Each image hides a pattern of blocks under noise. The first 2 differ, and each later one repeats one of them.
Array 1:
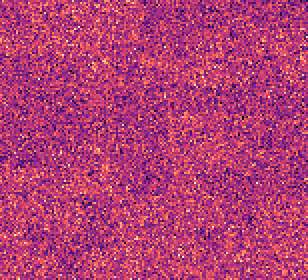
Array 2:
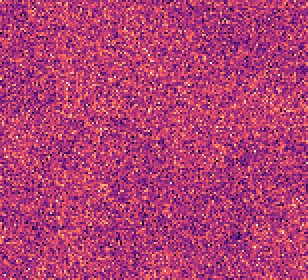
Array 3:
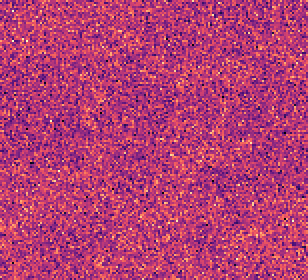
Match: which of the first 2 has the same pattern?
1
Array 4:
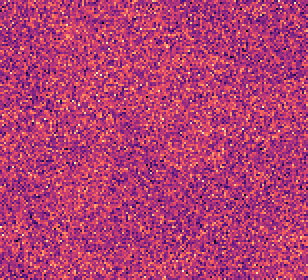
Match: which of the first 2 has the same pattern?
2
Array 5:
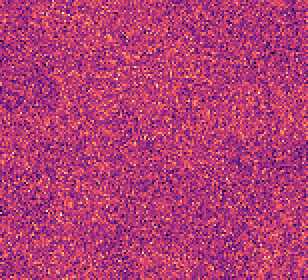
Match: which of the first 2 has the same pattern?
2
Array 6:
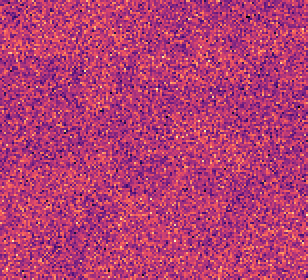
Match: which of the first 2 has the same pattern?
1
